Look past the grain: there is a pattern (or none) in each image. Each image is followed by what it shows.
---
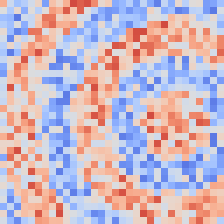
rings round one point
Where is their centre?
middle right
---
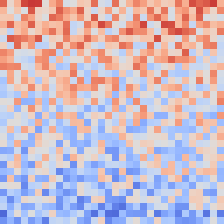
a smooth slope
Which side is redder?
top
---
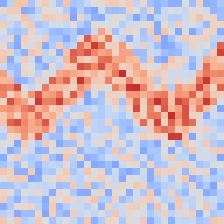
a wavy band
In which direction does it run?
left to right
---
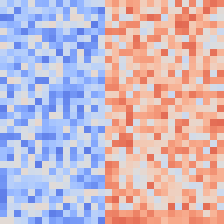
a sharp edge
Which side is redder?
right
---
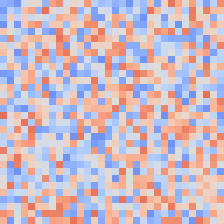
only noise
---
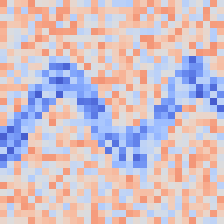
a wavy band
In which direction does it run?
left to right
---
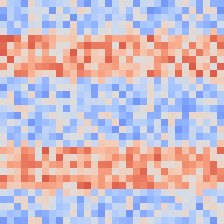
horizontal stripes
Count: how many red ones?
2
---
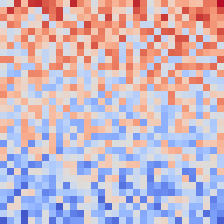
a smooth slope
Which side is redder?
top
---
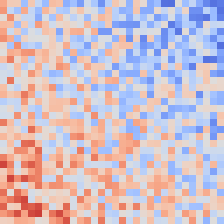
a smooth slope
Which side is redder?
bottom left
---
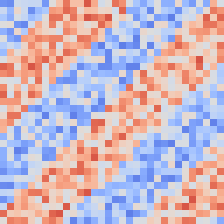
diagonal stripes
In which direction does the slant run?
bottom left to top right
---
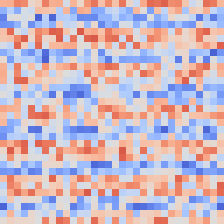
horizontal stripes
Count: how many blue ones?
6
